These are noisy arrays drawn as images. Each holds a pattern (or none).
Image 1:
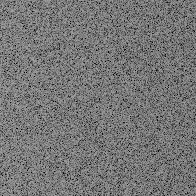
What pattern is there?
a smooth slope
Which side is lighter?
left
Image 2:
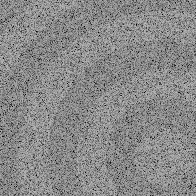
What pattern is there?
rings round one point
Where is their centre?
bottom right
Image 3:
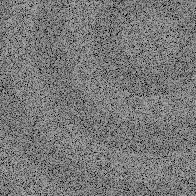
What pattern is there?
rings round one point
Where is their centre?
top right
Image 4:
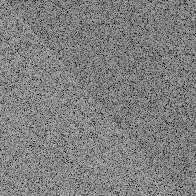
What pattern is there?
a sharp edge
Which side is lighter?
bottom left
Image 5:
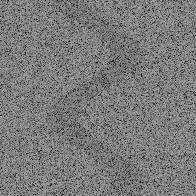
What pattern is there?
a wavy band
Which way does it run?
top to bottom
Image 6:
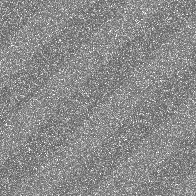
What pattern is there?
diagonal stripes
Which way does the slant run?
bottom left to top right
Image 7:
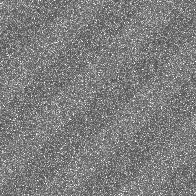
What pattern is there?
diagonal stripes
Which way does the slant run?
bottom left to top right
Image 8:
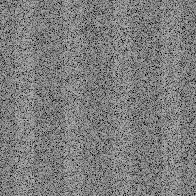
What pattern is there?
vertical stripes
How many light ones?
4
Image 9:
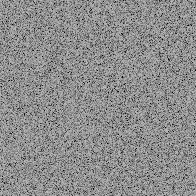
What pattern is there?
only noise
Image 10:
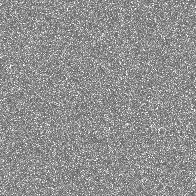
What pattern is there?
only noise
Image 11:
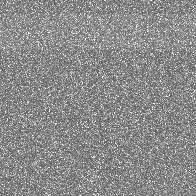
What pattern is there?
one horizontal stripe
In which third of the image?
top
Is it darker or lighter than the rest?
lighter
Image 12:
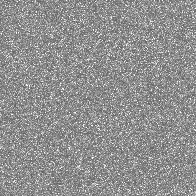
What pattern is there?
only noise
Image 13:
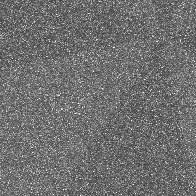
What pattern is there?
spokes from one point
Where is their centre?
top right
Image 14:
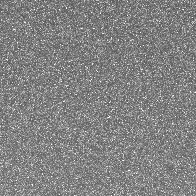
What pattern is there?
a smooth slope
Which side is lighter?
bottom
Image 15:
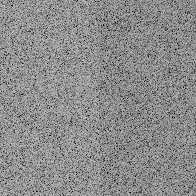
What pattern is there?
a sharp edge
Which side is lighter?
left
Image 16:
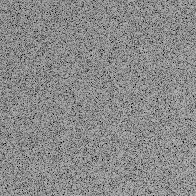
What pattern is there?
a smooth slope
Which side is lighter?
bottom right
